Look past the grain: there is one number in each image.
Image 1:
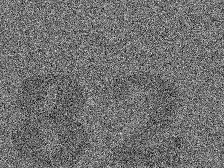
82
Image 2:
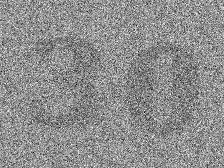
30
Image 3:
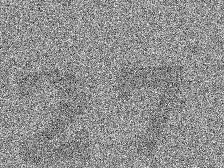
27
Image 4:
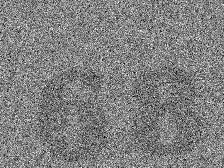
68
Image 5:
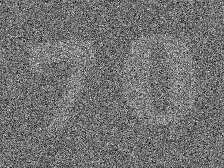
70
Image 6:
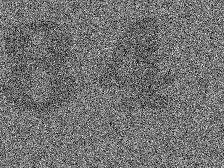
84
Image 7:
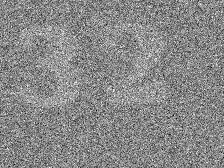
32
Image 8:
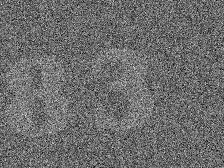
83
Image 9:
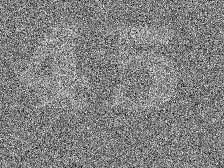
45
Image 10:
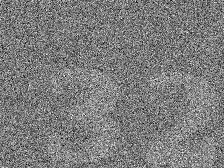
32
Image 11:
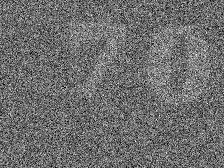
70
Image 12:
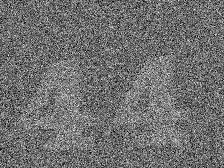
44
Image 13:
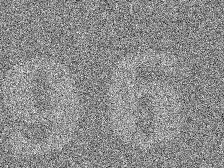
96
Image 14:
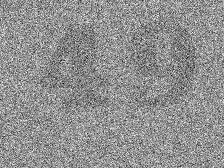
49
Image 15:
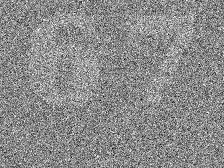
67
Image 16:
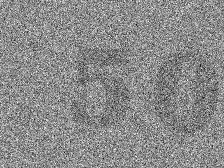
50
